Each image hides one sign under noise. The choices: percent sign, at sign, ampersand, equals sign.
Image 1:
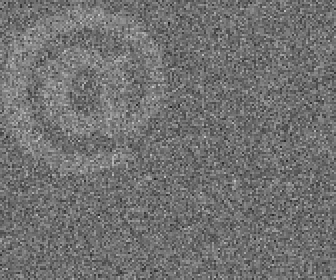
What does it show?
light at sign
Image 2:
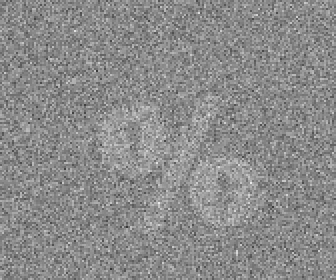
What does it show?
light percent sign
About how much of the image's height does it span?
half
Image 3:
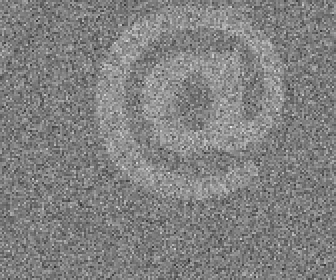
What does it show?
light at sign
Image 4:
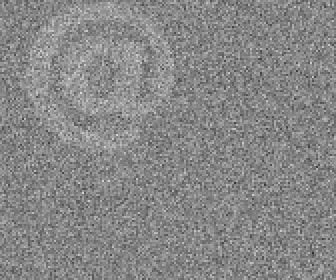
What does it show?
light at sign
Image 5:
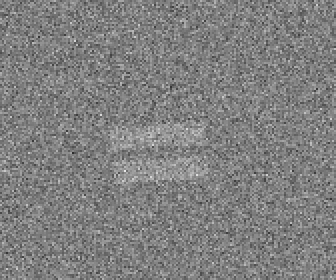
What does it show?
light equals sign, centre
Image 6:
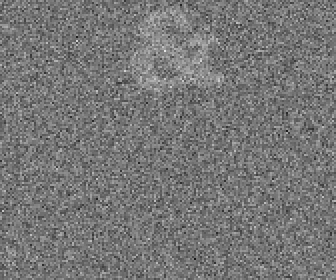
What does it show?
light ampersand, top middle
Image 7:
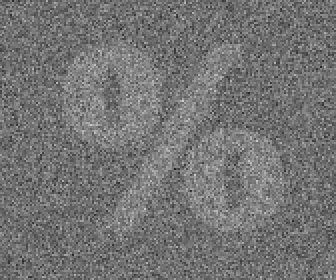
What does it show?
light percent sign
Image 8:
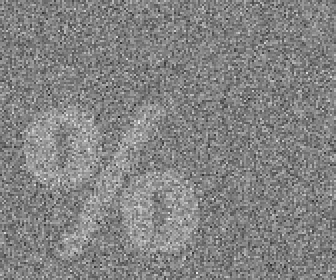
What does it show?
light percent sign
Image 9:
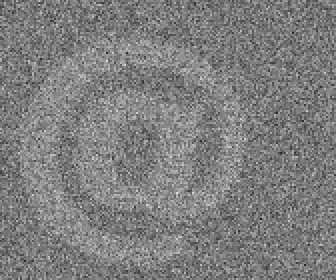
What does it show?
light at sign
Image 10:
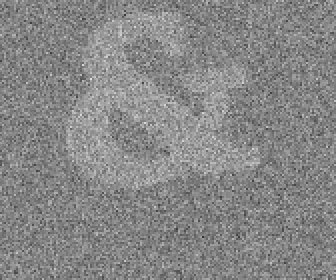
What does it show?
light ampersand
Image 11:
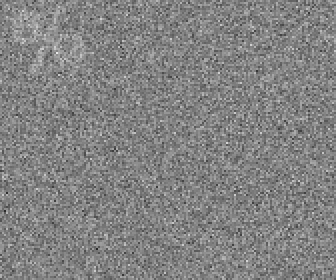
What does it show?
light percent sign, top left
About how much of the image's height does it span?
a quarter
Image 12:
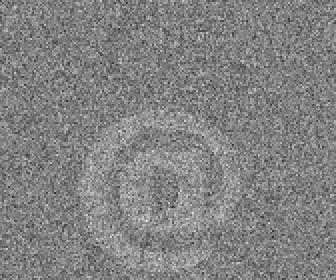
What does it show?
light at sign
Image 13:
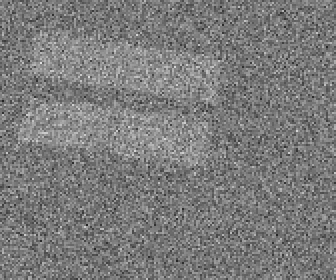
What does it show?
light equals sign
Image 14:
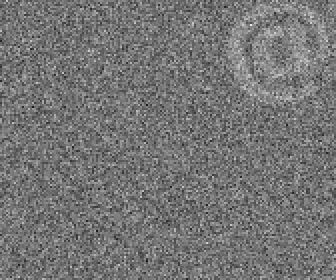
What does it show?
light at sign, top right
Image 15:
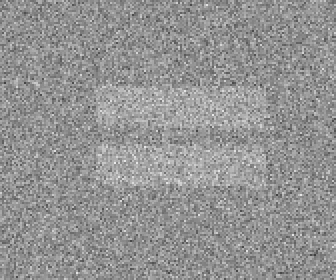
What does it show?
light equals sign
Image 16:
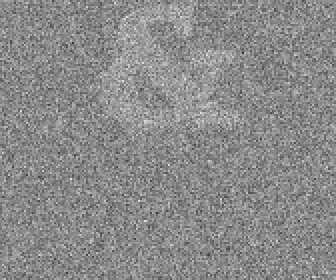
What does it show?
light ampersand, top middle
